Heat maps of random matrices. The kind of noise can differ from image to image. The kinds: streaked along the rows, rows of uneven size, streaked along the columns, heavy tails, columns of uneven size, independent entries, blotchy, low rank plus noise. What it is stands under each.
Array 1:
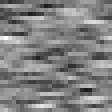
streaked along the rows
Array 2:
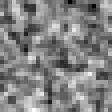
blotchy
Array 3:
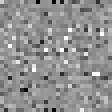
heavy tails
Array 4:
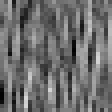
streaked along the columns
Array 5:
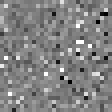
heavy tails
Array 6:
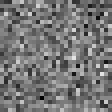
independent entries
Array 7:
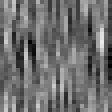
streaked along the columns
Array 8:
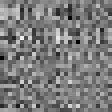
low rank plus noise
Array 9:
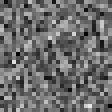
low rank plus noise
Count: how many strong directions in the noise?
five to eight
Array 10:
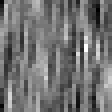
streaked along the columns
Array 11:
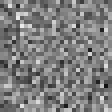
low rank plus noise
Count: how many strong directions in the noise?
three or four
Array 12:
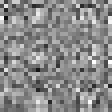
low rank plus noise
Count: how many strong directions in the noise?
two
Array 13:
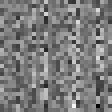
columns of uneven size
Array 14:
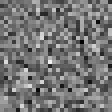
independent entries
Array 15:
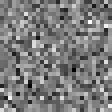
independent entries
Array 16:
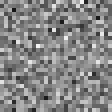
independent entries
